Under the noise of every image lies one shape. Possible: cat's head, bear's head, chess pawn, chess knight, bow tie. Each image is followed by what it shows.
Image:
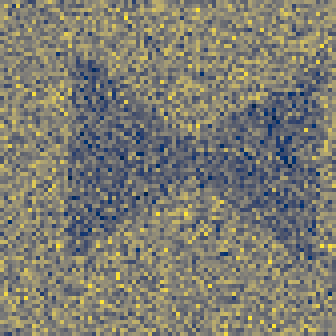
bow tie
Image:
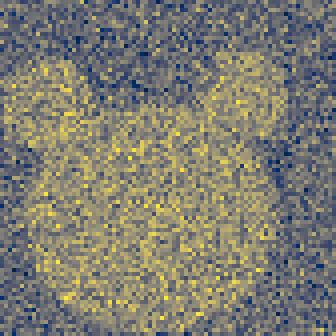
bear's head
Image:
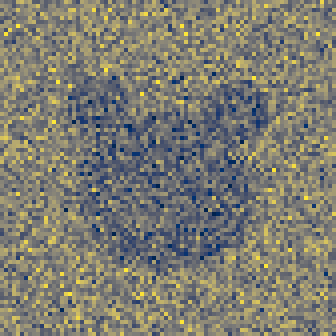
bear's head
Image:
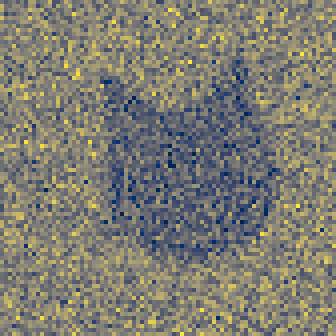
cat's head
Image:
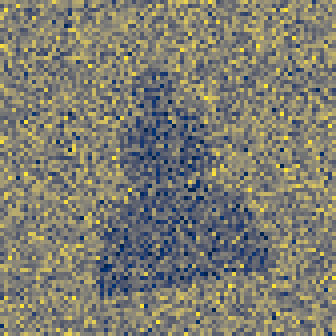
chess pawn
